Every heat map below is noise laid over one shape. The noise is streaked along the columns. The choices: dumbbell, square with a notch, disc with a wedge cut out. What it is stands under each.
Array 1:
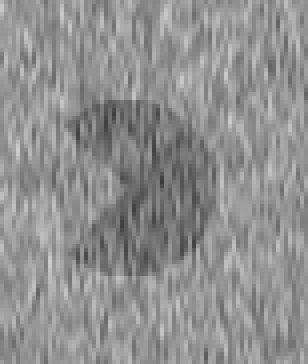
dark disc with a wedge cut out
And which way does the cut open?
left
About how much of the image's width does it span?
half
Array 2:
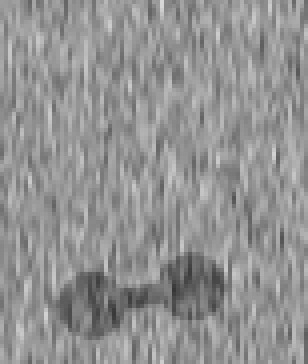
dark dumbbell
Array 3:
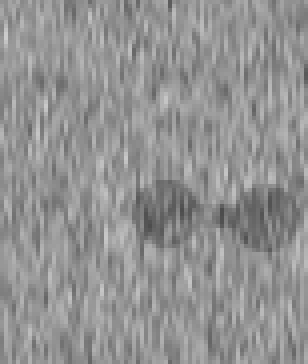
dark dumbbell
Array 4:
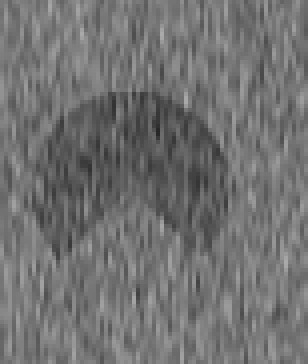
dark disc with a wedge cut out
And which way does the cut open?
down
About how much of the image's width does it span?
two thirds
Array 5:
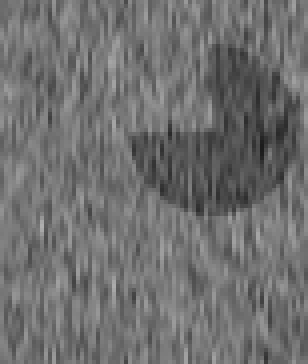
dark disc with a wedge cut out
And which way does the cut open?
up and left
